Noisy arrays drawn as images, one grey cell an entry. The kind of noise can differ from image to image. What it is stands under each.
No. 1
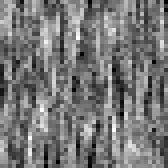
streaked along the columns
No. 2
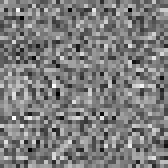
low rank plus noise
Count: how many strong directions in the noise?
three or four
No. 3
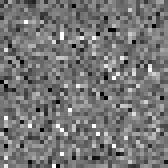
heavy tails
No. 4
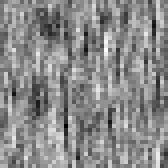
streaked along the columns
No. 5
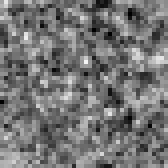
blotchy
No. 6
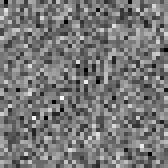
independent entries
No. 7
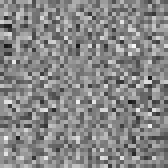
low rank plus noise
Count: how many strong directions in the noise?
two
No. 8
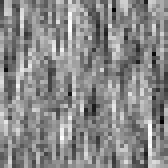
streaked along the columns
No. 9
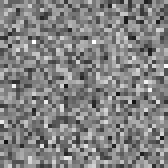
independent entries
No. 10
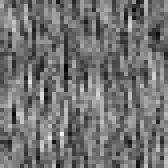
streaked along the columns
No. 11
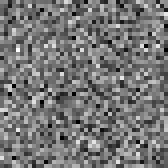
independent entries
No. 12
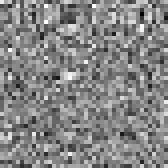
low rank plus noise
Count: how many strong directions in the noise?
one
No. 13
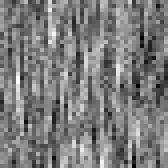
streaked along the columns
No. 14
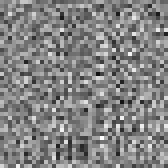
low rank plus noise
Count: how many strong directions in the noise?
three or four
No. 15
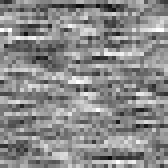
streaked along the rows
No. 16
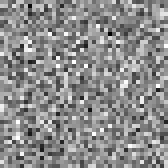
independent entries
